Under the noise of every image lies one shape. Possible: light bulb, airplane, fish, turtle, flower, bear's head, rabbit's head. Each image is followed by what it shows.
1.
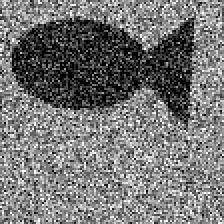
dark fish
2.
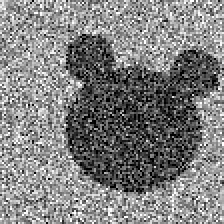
dark bear's head
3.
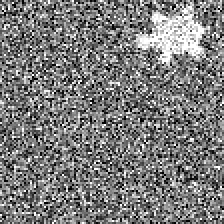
light turtle, top right
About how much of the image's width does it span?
a third
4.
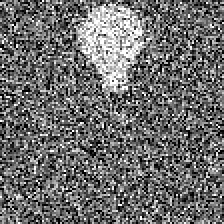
light light bulb, top middle
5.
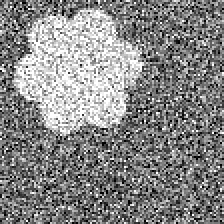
light flower
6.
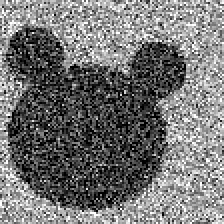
dark bear's head
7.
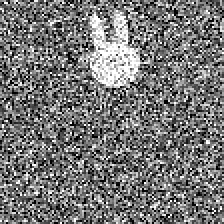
light rabbit's head, top middle
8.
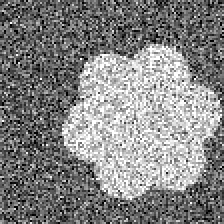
light flower
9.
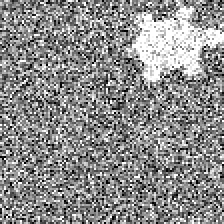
light turtle, top right
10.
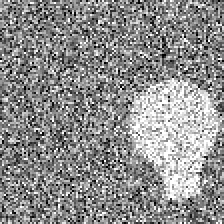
light light bulb
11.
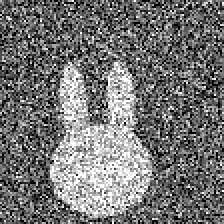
light rabbit's head
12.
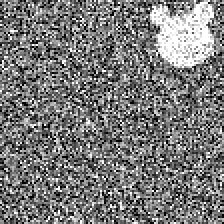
light bear's head, top right
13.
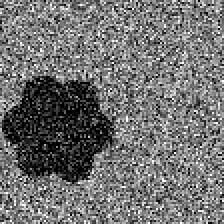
dark flower
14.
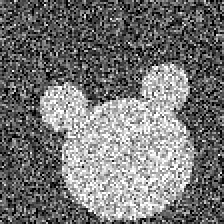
light bear's head
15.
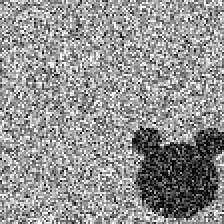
dark bear's head, bottom right
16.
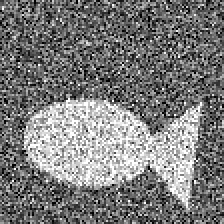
light fish
